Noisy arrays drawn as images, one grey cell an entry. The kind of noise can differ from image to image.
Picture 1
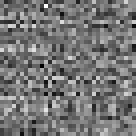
low rank plus noise
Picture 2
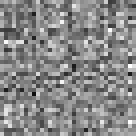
low rank plus noise
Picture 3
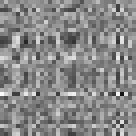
low rank plus noise
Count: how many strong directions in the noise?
one
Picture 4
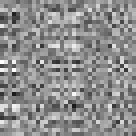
low rank plus noise
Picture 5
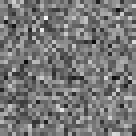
independent entries
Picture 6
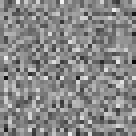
low rank plus noise
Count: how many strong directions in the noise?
three or four
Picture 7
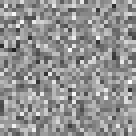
low rank plus noise
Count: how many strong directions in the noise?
five to eight
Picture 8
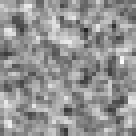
blotchy
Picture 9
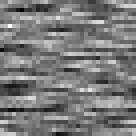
streaked along the rows
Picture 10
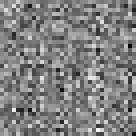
low rank plus noise
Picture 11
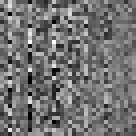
columns of uneven size
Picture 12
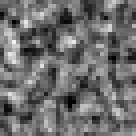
blotchy
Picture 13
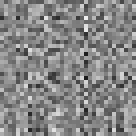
low rank plus noise
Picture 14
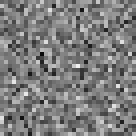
independent entries
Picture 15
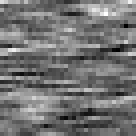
streaked along the rows
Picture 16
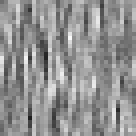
streaked along the columns
